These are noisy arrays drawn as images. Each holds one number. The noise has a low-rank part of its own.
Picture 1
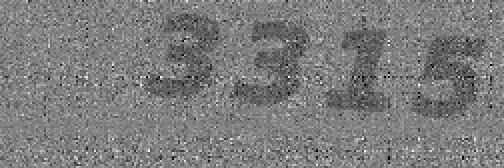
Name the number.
3315
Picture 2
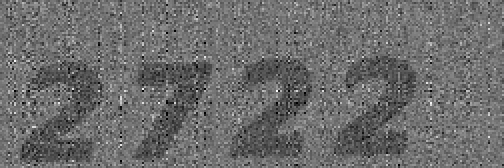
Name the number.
2722
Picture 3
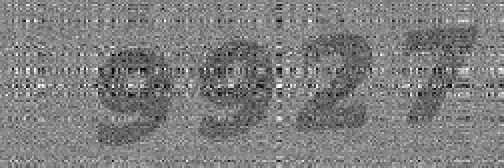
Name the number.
9927
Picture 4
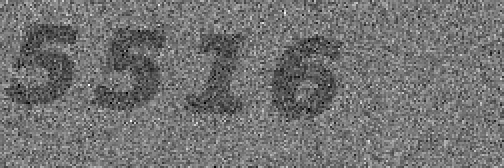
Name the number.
5516
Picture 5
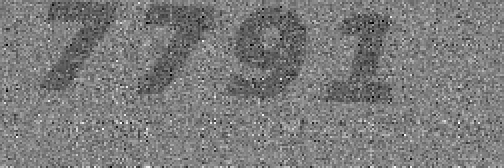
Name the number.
7791
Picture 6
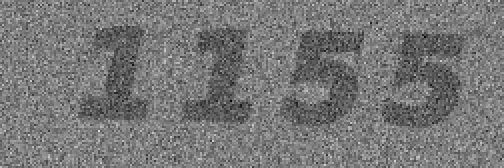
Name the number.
1155
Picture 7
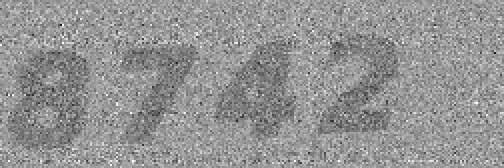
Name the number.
8742
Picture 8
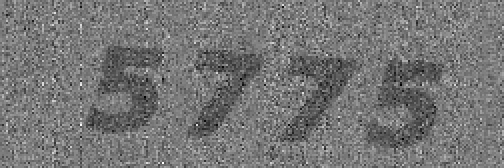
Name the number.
5775
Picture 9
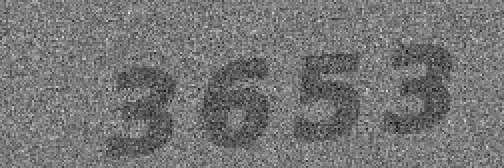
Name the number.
3653
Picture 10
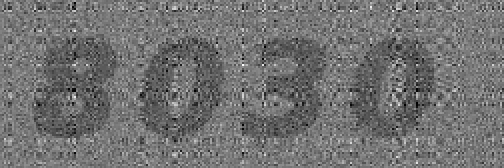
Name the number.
8030
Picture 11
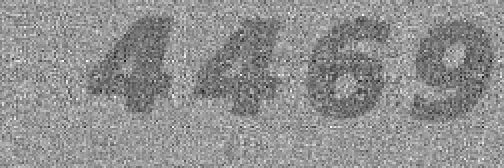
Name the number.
4469
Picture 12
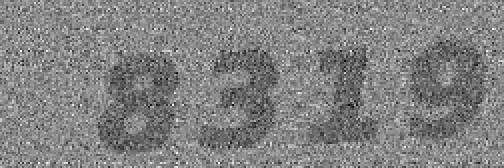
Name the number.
8319
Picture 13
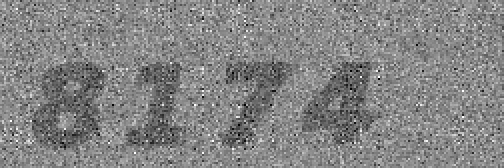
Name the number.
8174
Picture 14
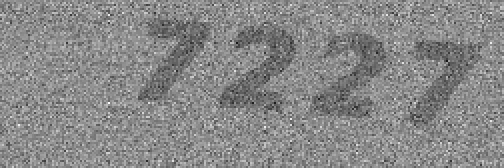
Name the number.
7227
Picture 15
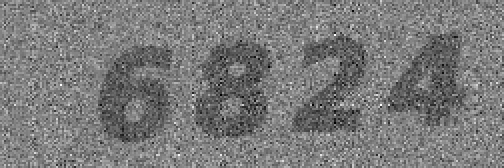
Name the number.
6824
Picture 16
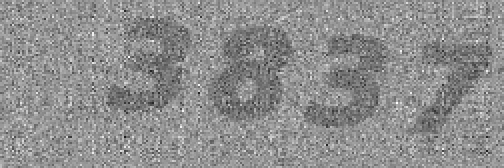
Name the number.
3837
